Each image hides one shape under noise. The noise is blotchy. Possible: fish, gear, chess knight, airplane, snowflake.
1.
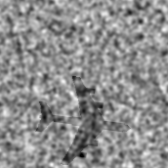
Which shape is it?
airplane
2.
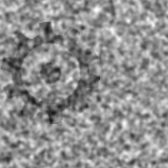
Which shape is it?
gear
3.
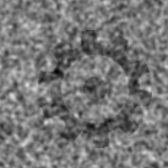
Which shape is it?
gear
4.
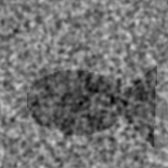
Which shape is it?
fish
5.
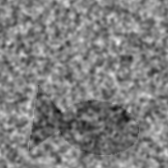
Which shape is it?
fish
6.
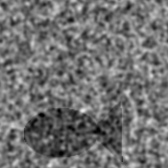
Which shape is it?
fish
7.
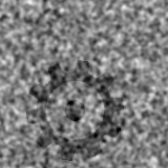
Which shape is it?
gear
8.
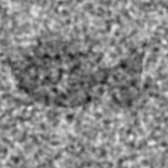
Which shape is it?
fish
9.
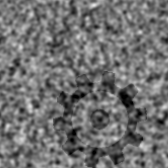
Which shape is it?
gear
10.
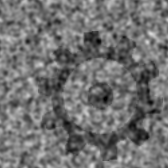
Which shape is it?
gear
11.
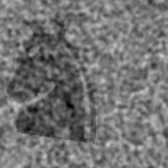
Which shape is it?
chess knight
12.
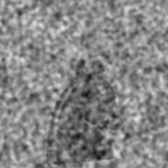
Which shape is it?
chess knight
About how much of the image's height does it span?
two thirds
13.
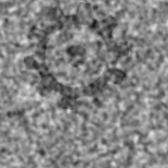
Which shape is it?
gear
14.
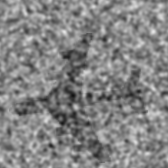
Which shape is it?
airplane
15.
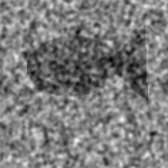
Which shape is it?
fish
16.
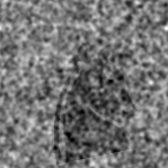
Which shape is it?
chess knight
